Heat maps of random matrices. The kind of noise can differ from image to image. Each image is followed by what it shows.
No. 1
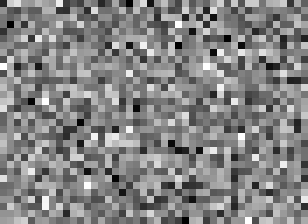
independent entries
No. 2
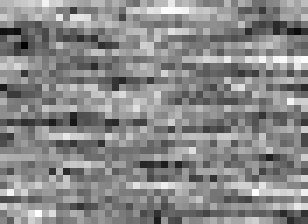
streaked along the rows
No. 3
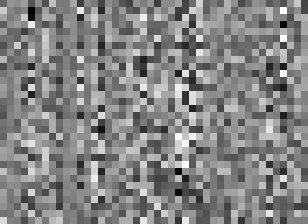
columns of uneven size
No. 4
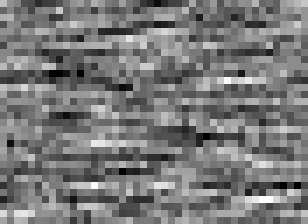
streaked along the rows
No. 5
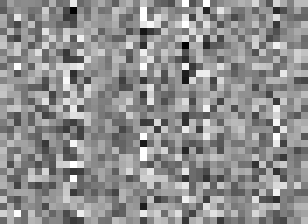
columns of uneven size
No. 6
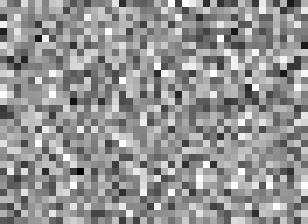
low rank plus noise
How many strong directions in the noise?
five to eight
